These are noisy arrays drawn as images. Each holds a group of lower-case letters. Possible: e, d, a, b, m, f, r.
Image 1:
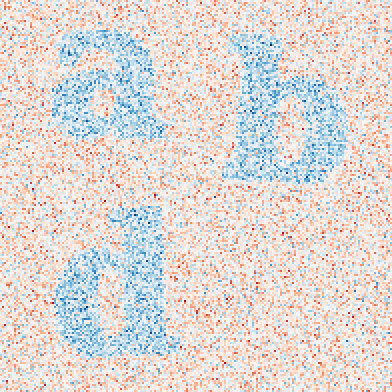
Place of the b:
top right
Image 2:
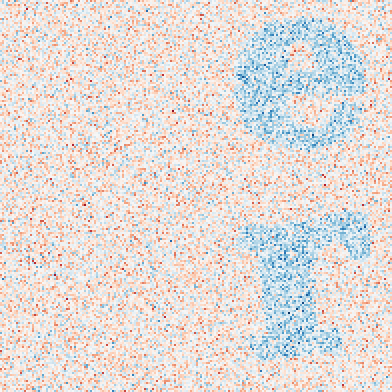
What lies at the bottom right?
r
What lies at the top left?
nothing
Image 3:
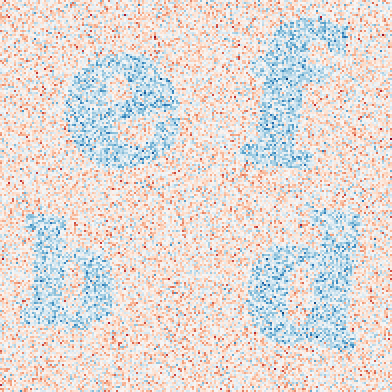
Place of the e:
top left
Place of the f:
top right
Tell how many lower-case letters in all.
4
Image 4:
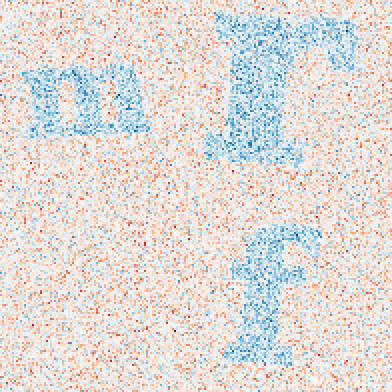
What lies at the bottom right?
f
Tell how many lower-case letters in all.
3
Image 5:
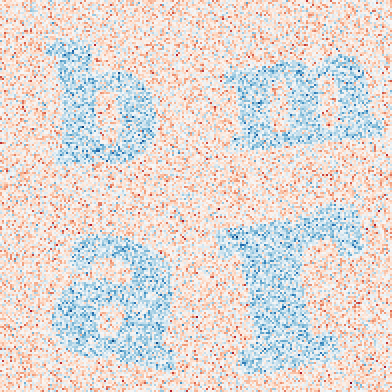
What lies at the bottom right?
r
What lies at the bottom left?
a
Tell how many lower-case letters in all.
4
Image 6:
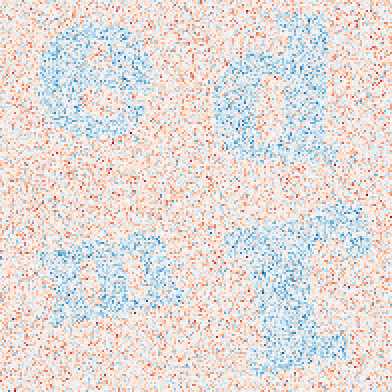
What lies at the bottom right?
r
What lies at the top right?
d
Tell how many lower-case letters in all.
4
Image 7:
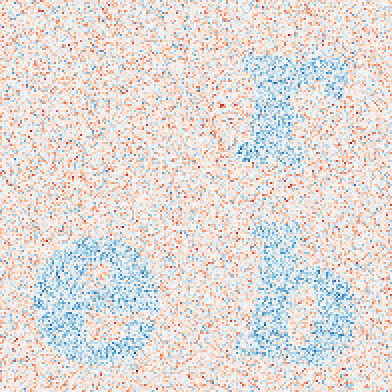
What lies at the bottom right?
b
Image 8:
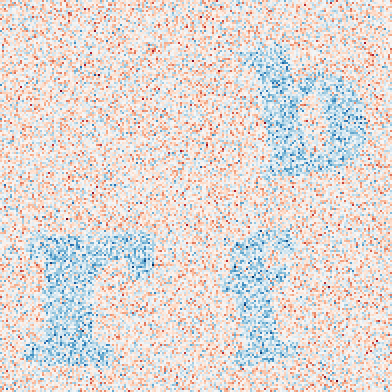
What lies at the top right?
b
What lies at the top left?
nothing
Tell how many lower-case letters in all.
3
